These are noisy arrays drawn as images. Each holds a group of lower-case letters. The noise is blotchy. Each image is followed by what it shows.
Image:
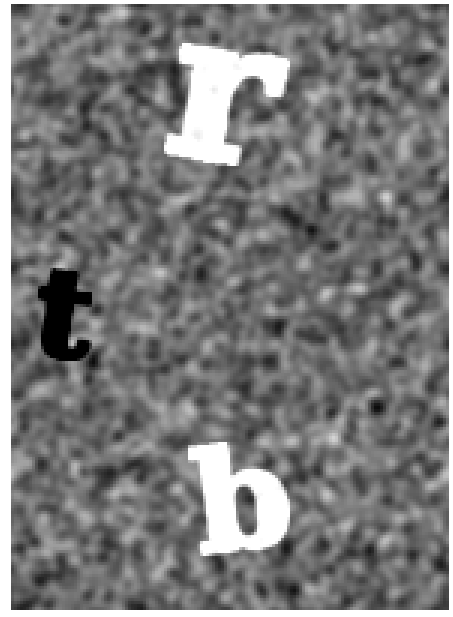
top middle: light r; middle left: dark t; bottom middle: light b
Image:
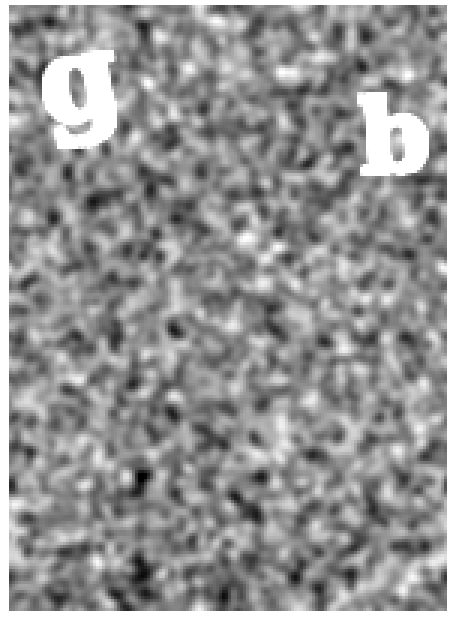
top left: light g; top right: light b
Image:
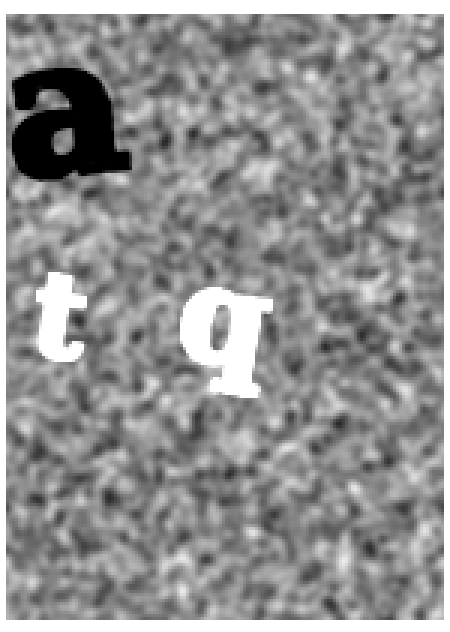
top left: dark a; middle left: light t; centre: light q
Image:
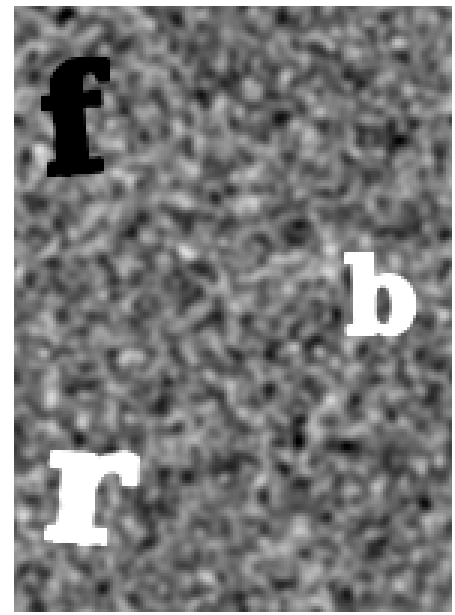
top left: dark f; middle right: light b; bottom left: light r
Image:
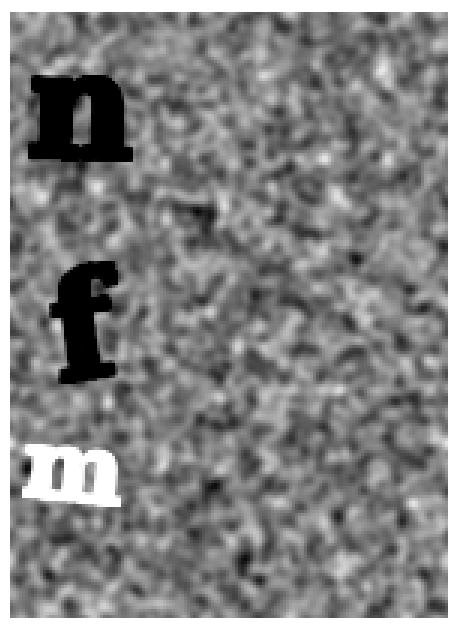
top left: dark n; middle left: dark f; bottom left: light m
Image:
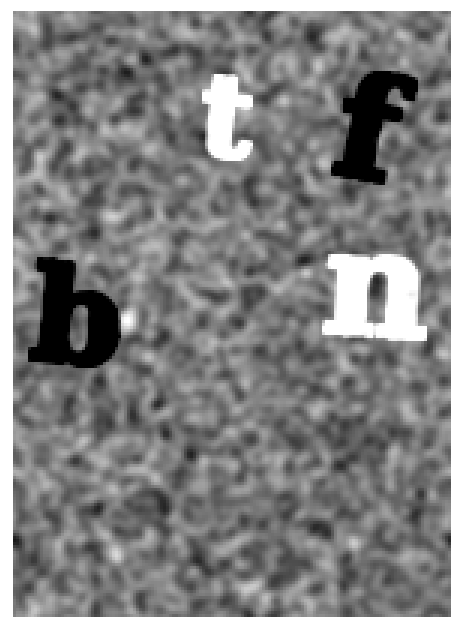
top middle: light t; top right: dark f; middle left: dark b; middle right: light n
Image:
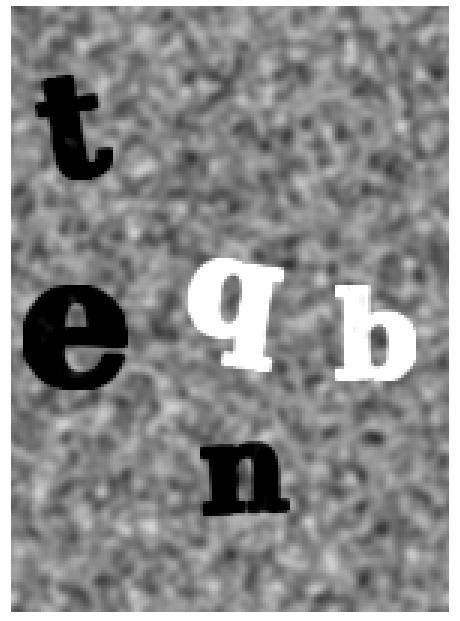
top left: dark t; middle left: dark e; centre: light q; middle right: light b; bottom middle: dark n
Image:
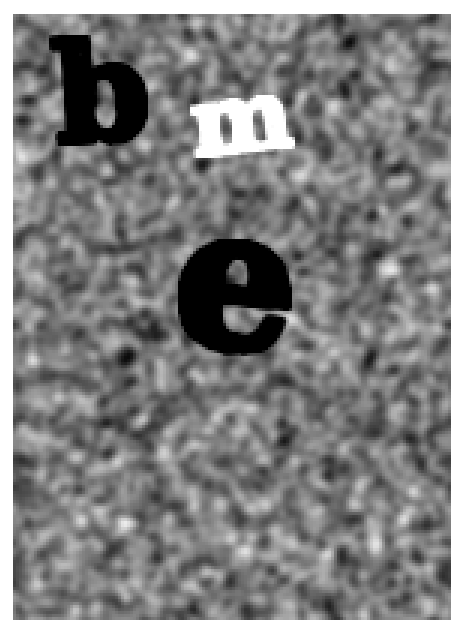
top left: dark b; top middle: light m; centre: dark e
